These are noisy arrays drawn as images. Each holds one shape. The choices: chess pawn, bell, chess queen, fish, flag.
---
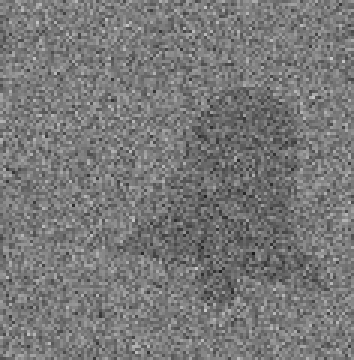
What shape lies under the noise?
bell
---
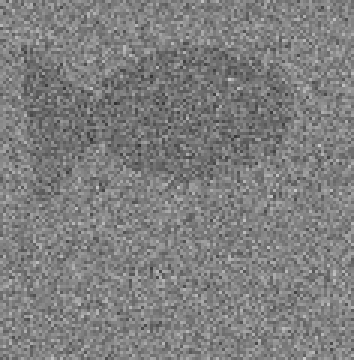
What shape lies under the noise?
fish
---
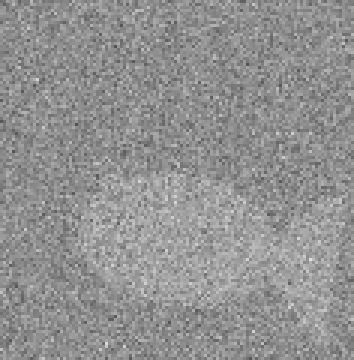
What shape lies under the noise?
fish
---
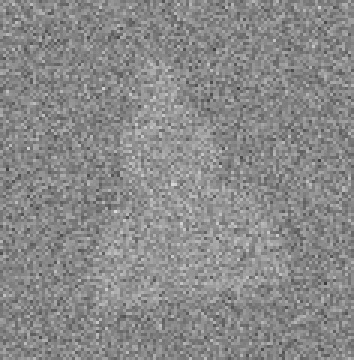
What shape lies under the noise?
chess pawn
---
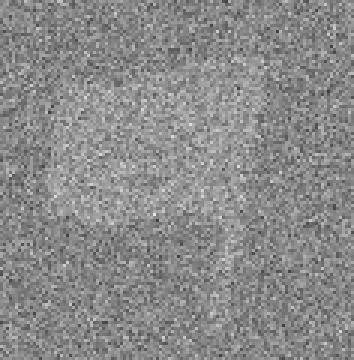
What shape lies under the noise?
flag
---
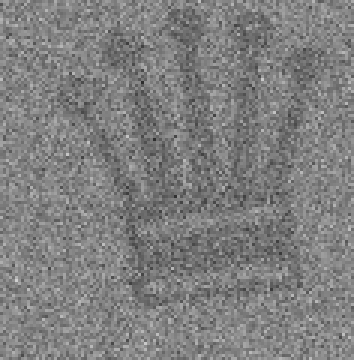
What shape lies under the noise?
chess queen
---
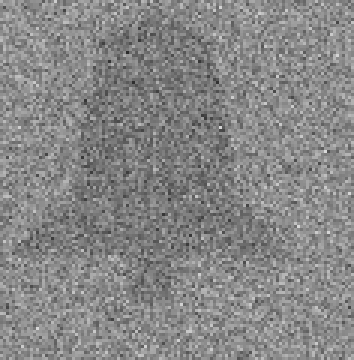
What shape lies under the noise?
bell
